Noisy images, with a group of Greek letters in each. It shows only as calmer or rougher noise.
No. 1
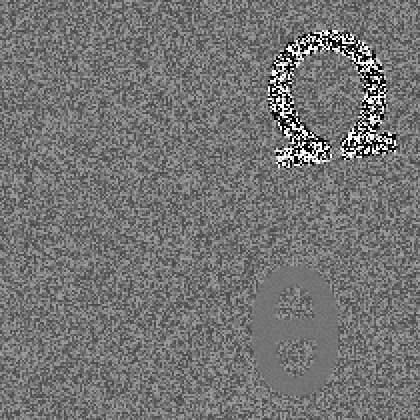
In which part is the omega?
top right
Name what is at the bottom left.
nothing
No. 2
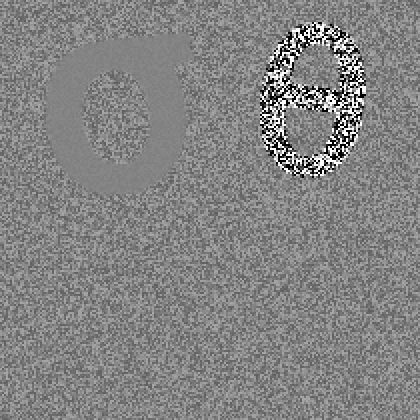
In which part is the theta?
top right
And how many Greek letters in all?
2
